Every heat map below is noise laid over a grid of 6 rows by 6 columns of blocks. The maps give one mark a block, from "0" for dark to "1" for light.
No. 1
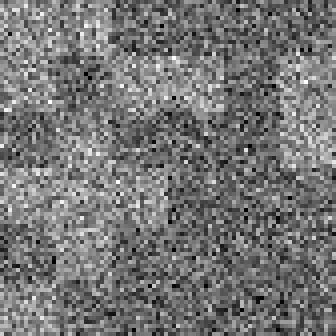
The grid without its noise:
1 1 0 0 0 0
1 0 1 1 0 1
0 1 0 0 0 1
1 1 1 0 0 0
0 1 0 0 0 0
1 0 0 0 0 0
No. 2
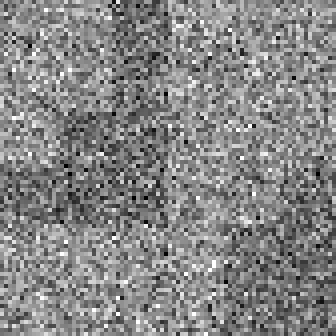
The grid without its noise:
1 1 0 1 1 1
1 1 0 1 1 1
1 0 0 1 1 1
0 0 0 1 1 0
1 1 1 1 0 0
1 1 1 1 0 0
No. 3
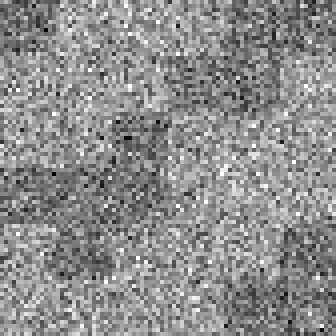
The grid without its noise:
0 1 1 1 0 0
1 1 1 0 0 1
1 1 0 1 1 1
0 0 0 1 1 1
1 0 1 1 1 0
1 1 1 1 0 0
